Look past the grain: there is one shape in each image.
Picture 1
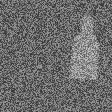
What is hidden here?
light bottle
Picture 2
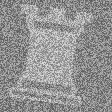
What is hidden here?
light chess rook
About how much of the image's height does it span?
nearly all
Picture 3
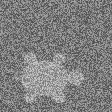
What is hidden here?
light turtle
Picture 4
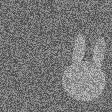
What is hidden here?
light rabbit's head
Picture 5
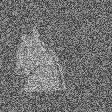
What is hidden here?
light chess knight
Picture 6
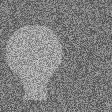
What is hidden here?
light light bulb
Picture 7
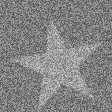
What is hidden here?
light star
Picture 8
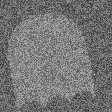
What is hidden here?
light ghost
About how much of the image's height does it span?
nearly all
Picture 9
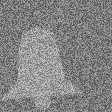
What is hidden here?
light bell
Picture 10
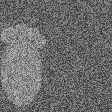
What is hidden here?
light footprint
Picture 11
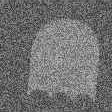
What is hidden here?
light ghost
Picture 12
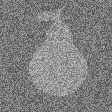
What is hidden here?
light pear
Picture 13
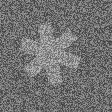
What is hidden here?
light asterisk
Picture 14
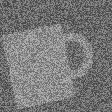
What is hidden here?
light cup
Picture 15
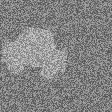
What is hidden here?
light car
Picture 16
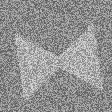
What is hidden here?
light bow tie
